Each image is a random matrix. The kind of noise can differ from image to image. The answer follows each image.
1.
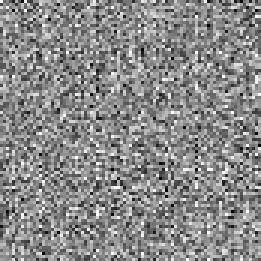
low rank plus noise
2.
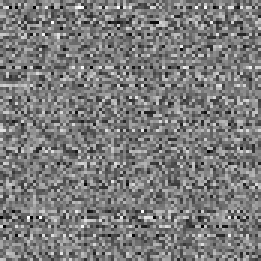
rows of uneven size
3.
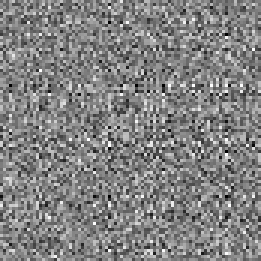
low rank plus noise
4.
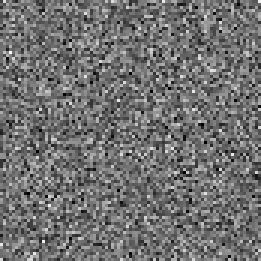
independent entries
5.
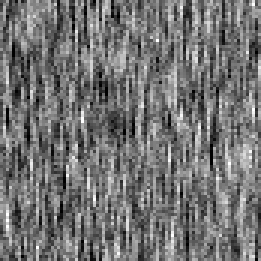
streaked along the columns
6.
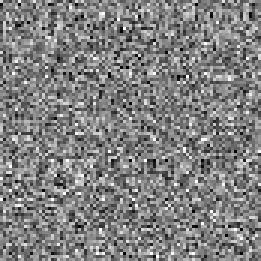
low rank plus noise
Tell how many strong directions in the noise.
five to eight
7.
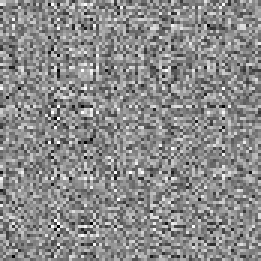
low rank plus noise
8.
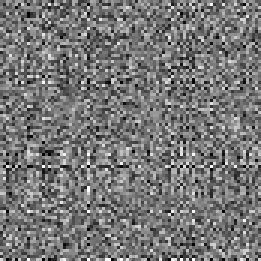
low rank plus noise
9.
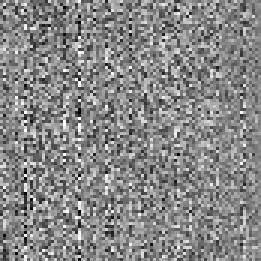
columns of uneven size
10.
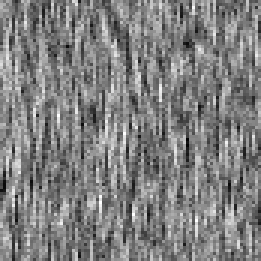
streaked along the columns
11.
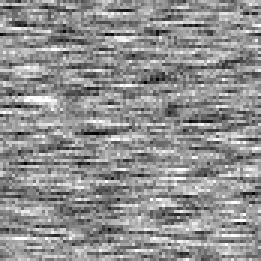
streaked along the rows
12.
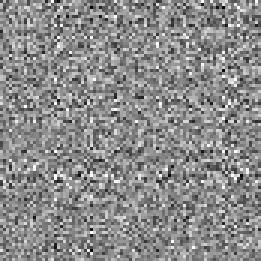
low rank plus noise
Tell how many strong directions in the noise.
five to eight
